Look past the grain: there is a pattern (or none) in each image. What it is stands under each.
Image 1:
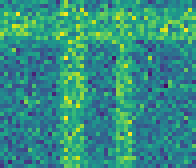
bands of rows crossing bands of columns
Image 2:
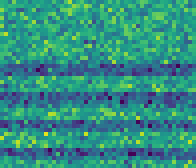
bands of rows
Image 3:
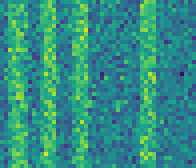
bands of columns
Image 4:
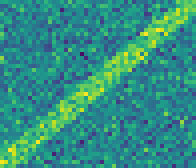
a diagonal band
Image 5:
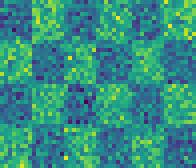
a checkerboard
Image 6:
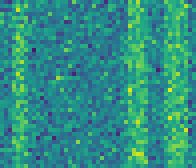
bands of columns
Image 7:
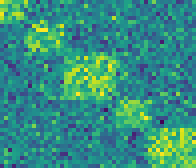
blocks along the diagonal
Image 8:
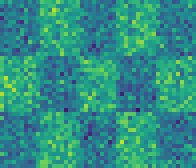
a checkerboard
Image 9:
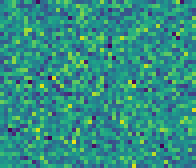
only noise
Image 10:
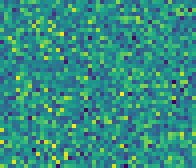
only noise
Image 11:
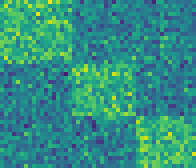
blocks along the diagonal
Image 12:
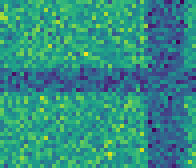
bands of rows crossing bands of columns
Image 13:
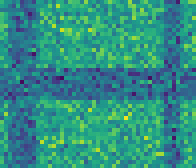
bands of rows crossing bands of columns
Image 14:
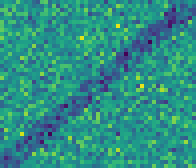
a diagonal band
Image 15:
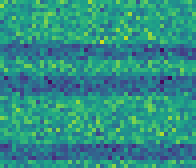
bands of rows
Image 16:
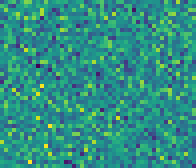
only noise
